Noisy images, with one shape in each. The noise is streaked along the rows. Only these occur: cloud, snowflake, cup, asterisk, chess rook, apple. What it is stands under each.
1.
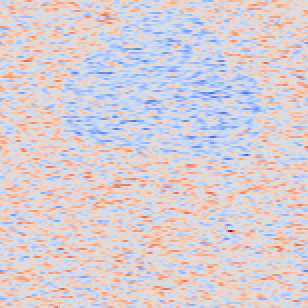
cloud
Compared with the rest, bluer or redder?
bluer
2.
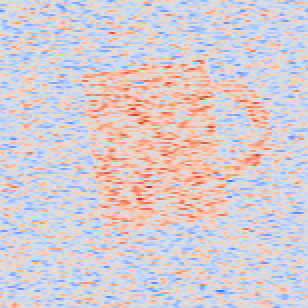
cup
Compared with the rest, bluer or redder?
redder
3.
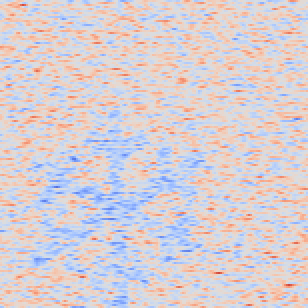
snowflake
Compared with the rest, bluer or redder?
bluer
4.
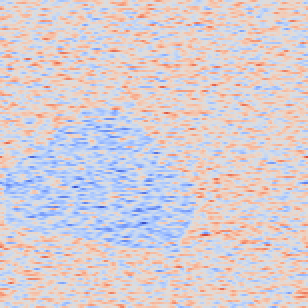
cloud
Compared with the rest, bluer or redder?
bluer
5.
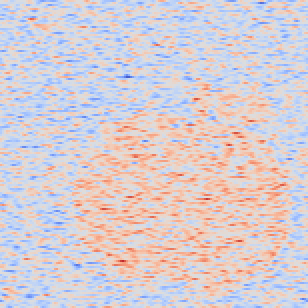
apple
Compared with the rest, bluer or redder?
redder
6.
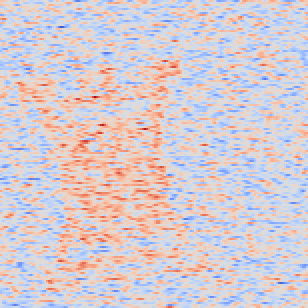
chess rook
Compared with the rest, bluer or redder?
redder
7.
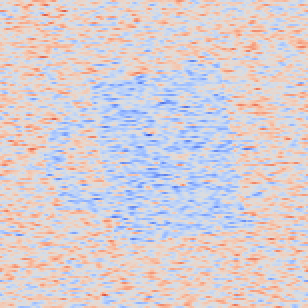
cup
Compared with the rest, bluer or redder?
bluer
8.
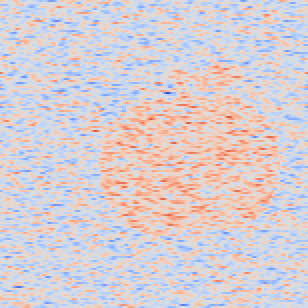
apple
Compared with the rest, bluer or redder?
redder
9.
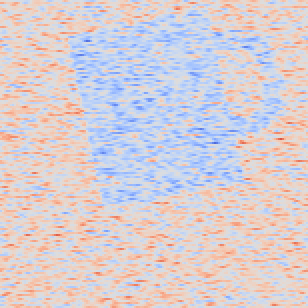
cup
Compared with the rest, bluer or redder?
bluer
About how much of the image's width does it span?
two thirds
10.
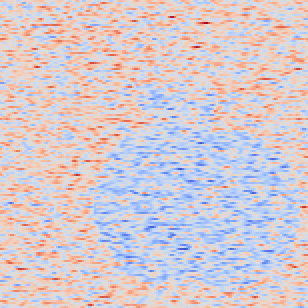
apple
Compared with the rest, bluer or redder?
bluer
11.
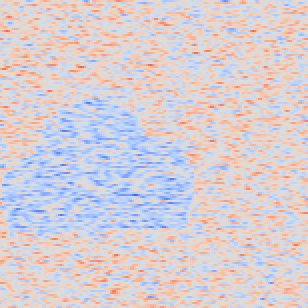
cloud
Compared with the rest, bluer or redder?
bluer
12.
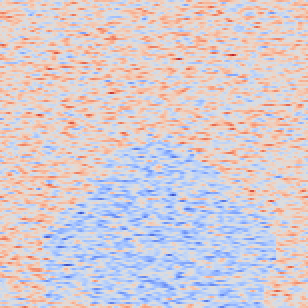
cloud
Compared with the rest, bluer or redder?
bluer
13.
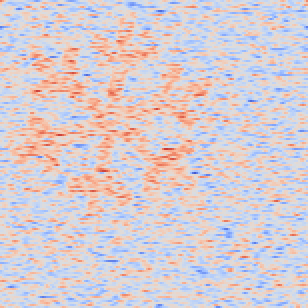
snowflake
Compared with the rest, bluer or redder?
redder
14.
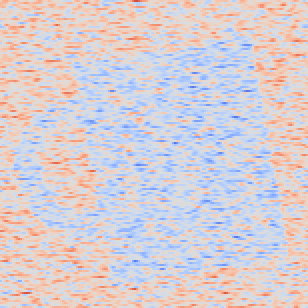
cup
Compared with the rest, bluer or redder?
bluer
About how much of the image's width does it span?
nearly all
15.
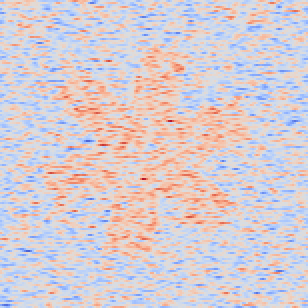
asterisk
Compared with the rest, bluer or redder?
redder
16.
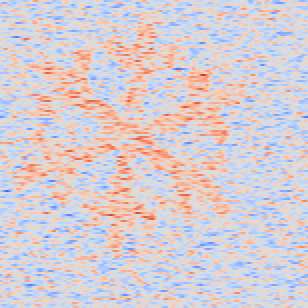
snowflake
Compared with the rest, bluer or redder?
redder
